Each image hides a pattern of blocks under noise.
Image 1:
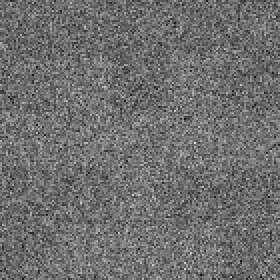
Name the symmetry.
left and right mirror each other
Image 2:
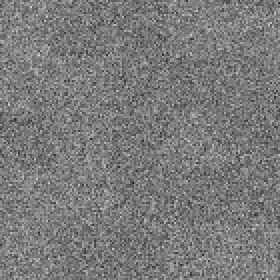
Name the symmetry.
top and bottom mirror each other
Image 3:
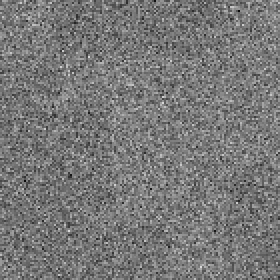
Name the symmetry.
no symmetry
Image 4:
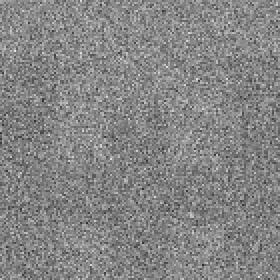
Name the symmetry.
left and right mirror each other
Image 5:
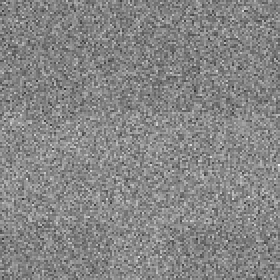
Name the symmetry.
left and right mirror each other
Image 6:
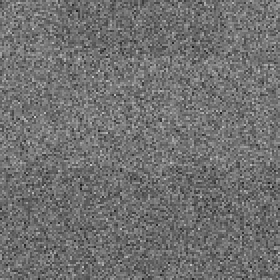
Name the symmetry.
left and right mirror each other
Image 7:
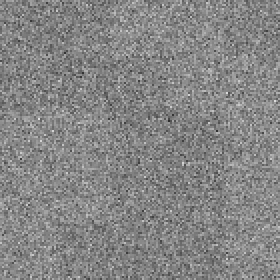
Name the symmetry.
no symmetry
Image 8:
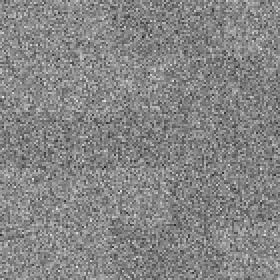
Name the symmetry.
top and bottom mirror each other
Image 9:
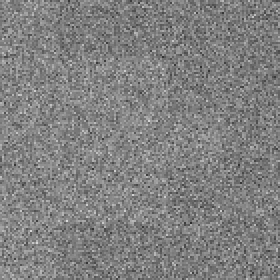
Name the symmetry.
top and bottom mirror each other
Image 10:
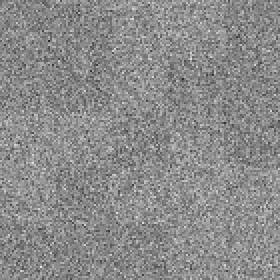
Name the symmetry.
mirrored about the diagonal from the top left
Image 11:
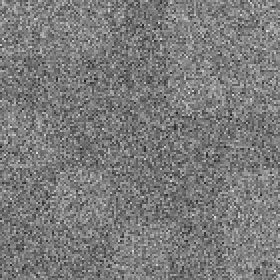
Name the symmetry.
mirrored about the diagonal from the bottom left
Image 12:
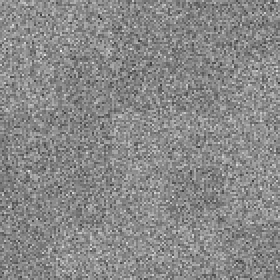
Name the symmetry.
mirrored about the diagonal from the top left
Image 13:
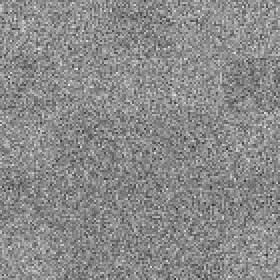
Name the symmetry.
left and right mirror each other
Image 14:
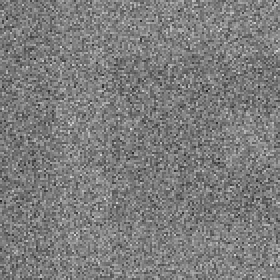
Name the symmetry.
top and bottom mirror each other
